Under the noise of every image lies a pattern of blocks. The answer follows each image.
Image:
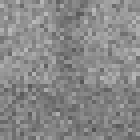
left and right mirror each other
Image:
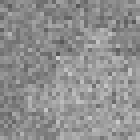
mirrored about the diagonal from the top left
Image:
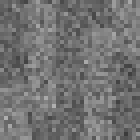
the same after a half turn
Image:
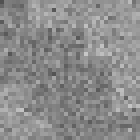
mirrored about the diagonal from the bottom left
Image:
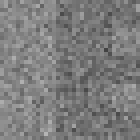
top and bottom mirror each other
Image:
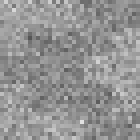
top and bottom mirror each other
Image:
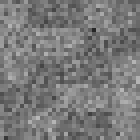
the same after a half turn
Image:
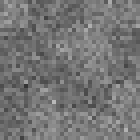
no symmetry
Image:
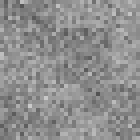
mirrored about the diagonal from the bottom left
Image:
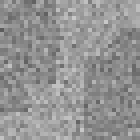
the same after a half turn
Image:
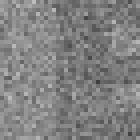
top and bottom mirror each other
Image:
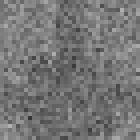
left and right mirror each other
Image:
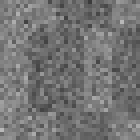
top and bottom mirror each other
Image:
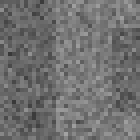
top and bottom mirror each other
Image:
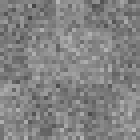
left and right mirror each other
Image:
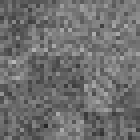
mirrored about the diagonal from the bottom left
